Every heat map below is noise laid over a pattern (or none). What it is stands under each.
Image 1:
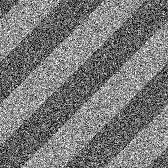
diagonal stripes
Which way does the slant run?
bottom left to top right
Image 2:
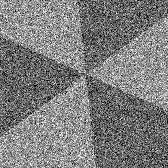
spokes from one point
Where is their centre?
centre
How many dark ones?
3
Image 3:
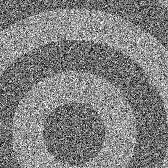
rings round one point
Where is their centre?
bottom middle
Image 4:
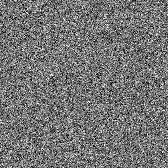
only noise
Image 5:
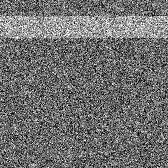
one horizontal stripe
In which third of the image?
top
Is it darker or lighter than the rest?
lighter
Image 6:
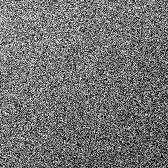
a smooth slope
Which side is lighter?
top left
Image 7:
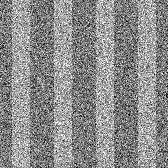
vertical stripes
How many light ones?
4
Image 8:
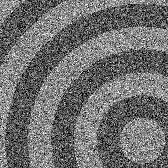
rings round one point
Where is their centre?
bottom right
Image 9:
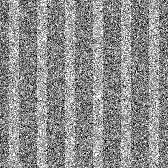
vertical stripes
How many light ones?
6
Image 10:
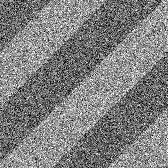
diagonal stripes
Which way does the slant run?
bottom left to top right
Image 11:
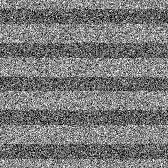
horizontal stripes
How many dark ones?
5
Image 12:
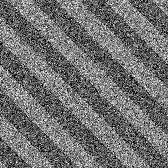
diagonal stripes
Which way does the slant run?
top left to bottom right
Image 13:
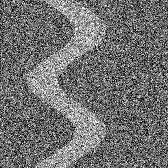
a wavy band
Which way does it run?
top to bottom
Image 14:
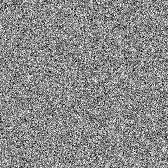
only noise
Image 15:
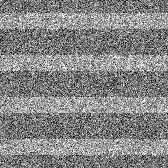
horizontal stripes
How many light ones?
4
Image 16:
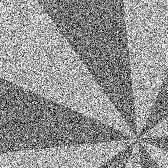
spokes from one point
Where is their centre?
bottom right
